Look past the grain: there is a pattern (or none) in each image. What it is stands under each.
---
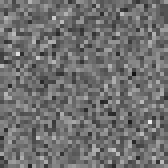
only noise
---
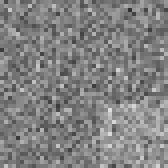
one block
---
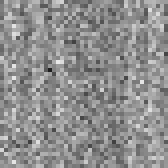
bands of columns
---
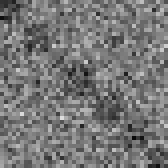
blocks along the diagonal
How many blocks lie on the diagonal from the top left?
7
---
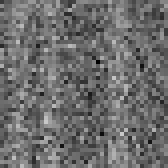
bands of columns
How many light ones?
3
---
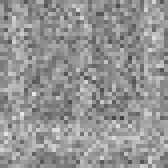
bands of rows crossing bands of columns
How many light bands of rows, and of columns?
1 and 3
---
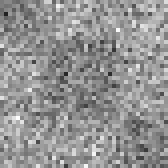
blocks along the diagonal
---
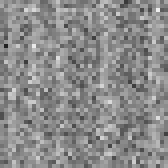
bands of columns
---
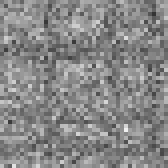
bands of rows crossing bands of columns
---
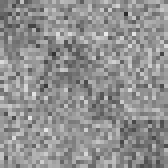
blocks along the diagonal
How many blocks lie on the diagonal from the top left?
4
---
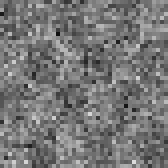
a checkerboard
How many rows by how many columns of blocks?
4 by 6
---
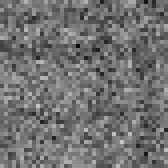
bands of rows crossing bands of columns
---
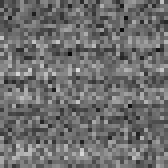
bands of rows
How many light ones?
4
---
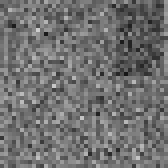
one block
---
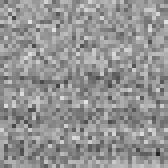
bands of rows
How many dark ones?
3
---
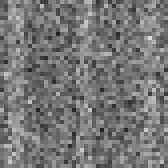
bands of columns
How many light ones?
3
